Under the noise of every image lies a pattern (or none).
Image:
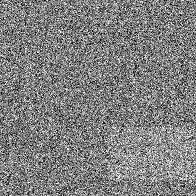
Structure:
one block
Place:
bottom right
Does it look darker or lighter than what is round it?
lighter
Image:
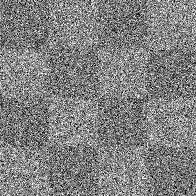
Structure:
a checkerboard
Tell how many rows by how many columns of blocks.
4 by 4
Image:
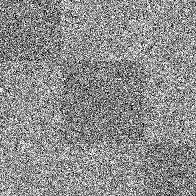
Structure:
blocks along the diagonal
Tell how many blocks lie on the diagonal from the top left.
3
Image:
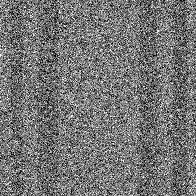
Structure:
bands of columns
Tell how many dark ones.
4
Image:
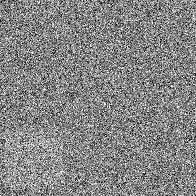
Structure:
one block
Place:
bottom left
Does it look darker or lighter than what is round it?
lighter
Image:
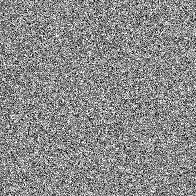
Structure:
only noise
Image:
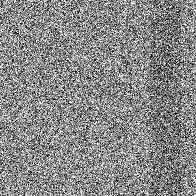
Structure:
one band of columns
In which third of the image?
right
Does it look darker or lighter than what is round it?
darker
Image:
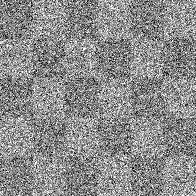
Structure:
a checkerboard
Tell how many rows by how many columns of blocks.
5 by 6
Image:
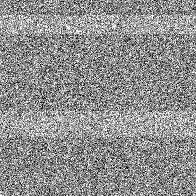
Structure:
bands of rows
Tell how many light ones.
2
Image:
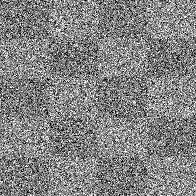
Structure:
a checkerboard
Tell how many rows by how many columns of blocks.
5 by 4
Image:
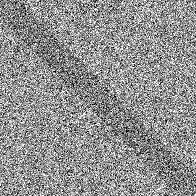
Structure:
a diagonal band
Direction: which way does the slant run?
top left to bottom right
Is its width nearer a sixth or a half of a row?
a sixth
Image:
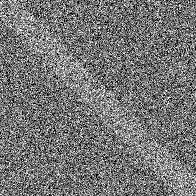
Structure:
a diagonal band
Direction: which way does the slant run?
top left to bottom right
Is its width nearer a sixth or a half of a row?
a sixth
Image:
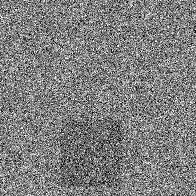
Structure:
one block
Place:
bottom middle
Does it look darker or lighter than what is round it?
darker
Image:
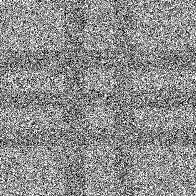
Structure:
bands of rows crossing bands of columns
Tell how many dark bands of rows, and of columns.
3 and 2
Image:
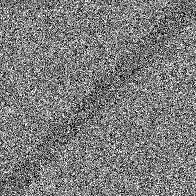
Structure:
a diagonal band
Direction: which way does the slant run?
bottom left to top right
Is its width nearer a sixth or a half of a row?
a sixth
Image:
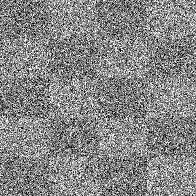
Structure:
a checkerboard
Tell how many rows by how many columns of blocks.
5 by 4
